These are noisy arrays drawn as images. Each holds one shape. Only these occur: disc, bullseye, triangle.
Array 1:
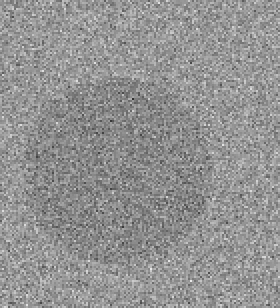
disc
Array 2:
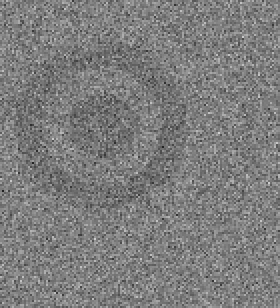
bullseye
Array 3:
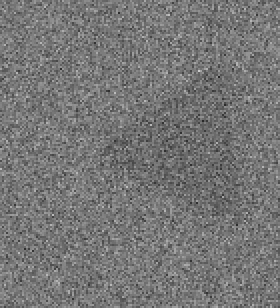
triangle
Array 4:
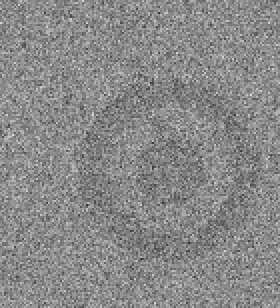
bullseye
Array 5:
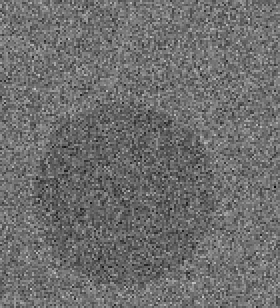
disc
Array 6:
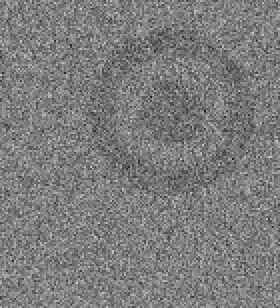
bullseye
